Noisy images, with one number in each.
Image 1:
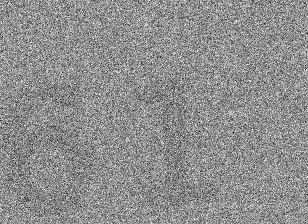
61
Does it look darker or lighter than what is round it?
darker
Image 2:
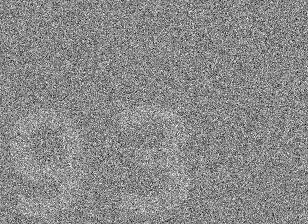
93
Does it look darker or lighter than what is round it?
lighter
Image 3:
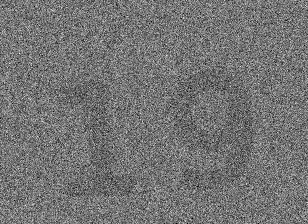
19
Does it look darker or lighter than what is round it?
darker
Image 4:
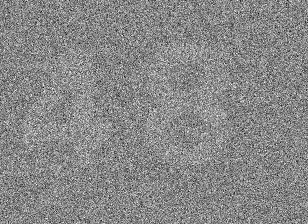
48
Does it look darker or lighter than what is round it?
lighter
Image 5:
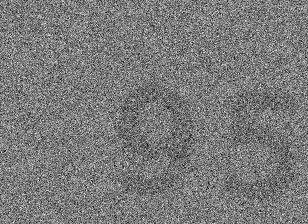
95
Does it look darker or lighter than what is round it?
darker
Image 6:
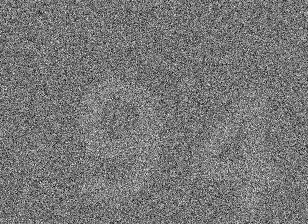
94
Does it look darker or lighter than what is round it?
lighter
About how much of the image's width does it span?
two thirds
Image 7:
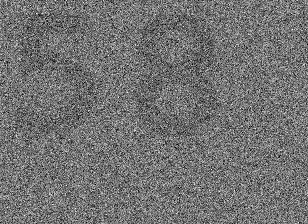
58
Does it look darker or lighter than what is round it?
darker
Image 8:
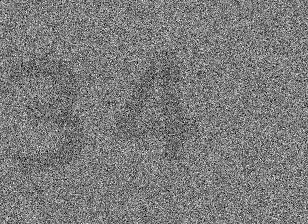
34
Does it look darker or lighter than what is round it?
darker
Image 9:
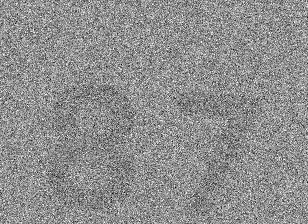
87
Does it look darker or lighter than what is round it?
darker
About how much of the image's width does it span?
two thirds
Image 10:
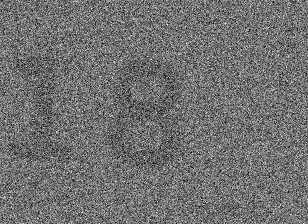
18
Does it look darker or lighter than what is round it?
darker
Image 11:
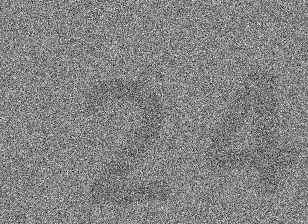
24
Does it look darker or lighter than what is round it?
darker
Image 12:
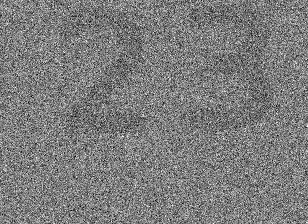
23
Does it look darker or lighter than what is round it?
darker
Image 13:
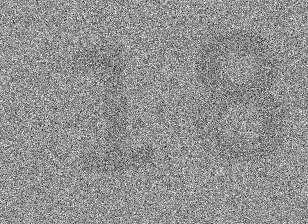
18
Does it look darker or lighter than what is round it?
darker
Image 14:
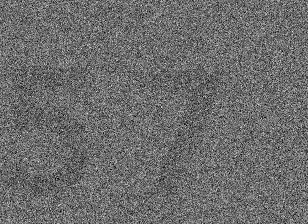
57
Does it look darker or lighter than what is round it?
darker
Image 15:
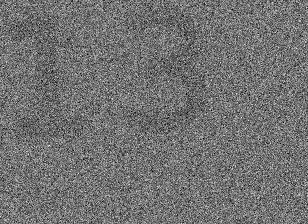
13
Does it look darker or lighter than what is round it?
darker
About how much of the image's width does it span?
two thirds
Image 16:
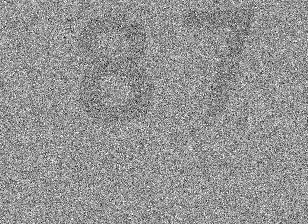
87
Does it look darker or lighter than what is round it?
darker
